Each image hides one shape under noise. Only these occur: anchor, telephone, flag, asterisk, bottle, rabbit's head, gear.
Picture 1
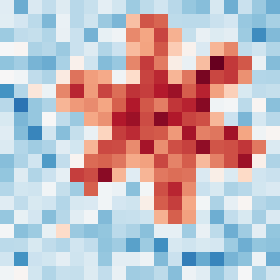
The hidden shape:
asterisk
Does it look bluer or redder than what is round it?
redder
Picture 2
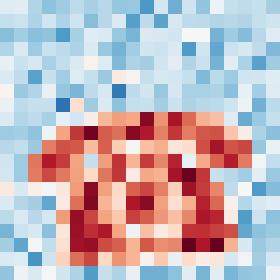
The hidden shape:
telephone
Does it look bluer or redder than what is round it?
redder
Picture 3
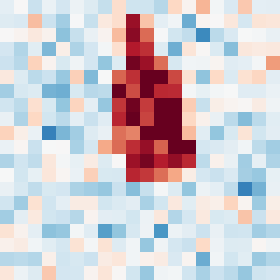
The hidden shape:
bottle
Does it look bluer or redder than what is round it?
redder
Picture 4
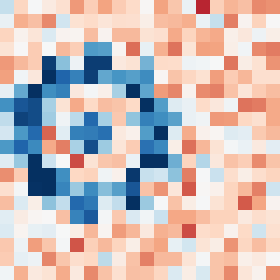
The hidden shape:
gear
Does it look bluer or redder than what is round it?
bluer
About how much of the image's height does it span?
two thirds
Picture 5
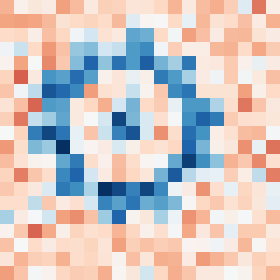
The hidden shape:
gear
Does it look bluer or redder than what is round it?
bluer
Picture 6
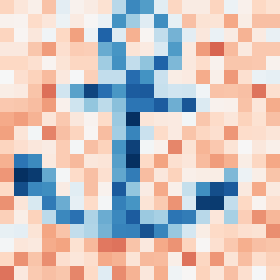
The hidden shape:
anchor
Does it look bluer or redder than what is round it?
bluer
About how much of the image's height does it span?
nearly all
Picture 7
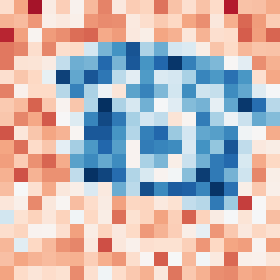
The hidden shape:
telephone
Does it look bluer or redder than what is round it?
bluer
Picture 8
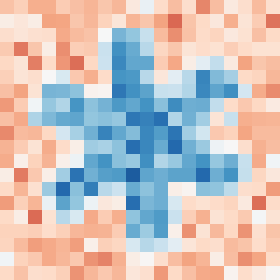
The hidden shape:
asterisk
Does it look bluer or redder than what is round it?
bluer
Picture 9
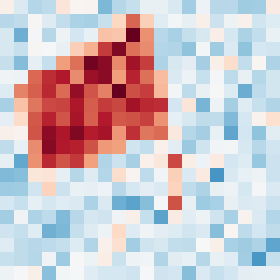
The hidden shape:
flag
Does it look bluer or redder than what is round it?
redder
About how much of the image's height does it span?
two thirds
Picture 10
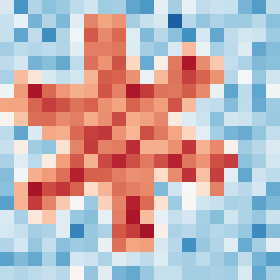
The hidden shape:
asterisk
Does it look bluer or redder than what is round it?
redder
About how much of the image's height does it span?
nearly all
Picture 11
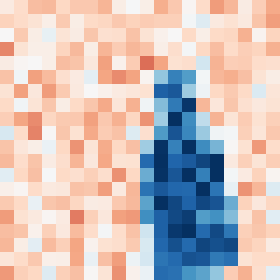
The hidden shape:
bottle
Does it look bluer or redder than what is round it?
bluer
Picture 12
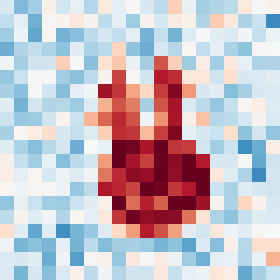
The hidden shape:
rabbit's head
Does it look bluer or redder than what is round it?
redder
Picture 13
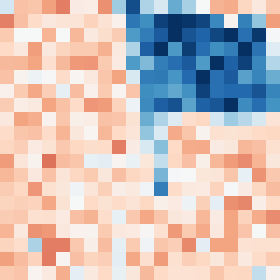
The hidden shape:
flag
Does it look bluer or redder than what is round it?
bluer
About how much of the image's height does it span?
two thirds
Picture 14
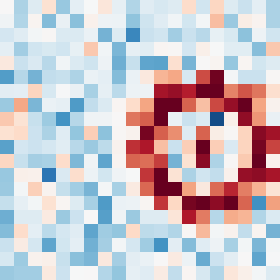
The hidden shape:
gear
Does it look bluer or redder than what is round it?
redder
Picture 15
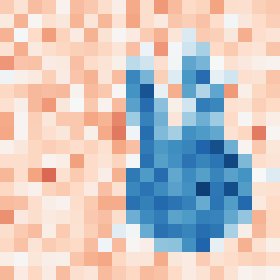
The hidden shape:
rabbit's head
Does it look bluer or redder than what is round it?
bluer
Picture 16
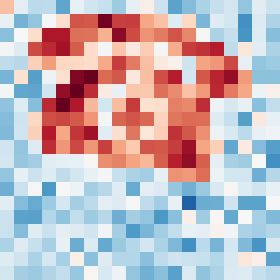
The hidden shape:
telephone
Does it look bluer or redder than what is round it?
redder
